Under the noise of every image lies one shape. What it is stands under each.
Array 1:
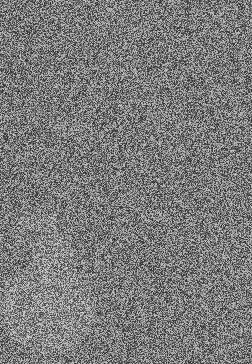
pear
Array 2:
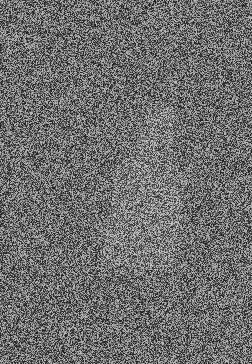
bottle
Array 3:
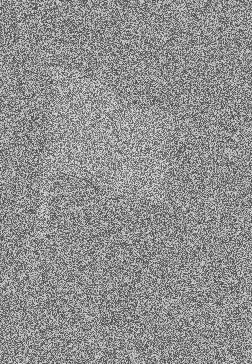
flag
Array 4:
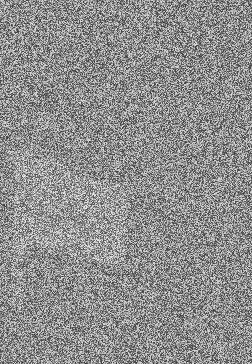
flag
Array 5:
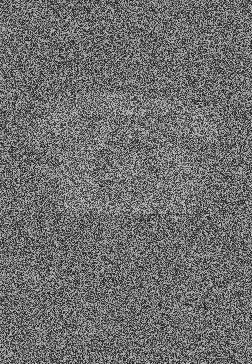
telephone
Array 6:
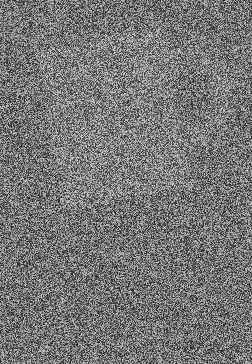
cup
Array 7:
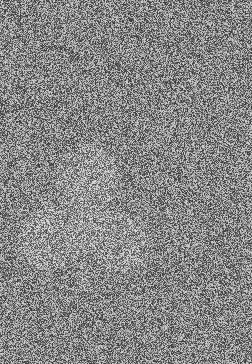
club
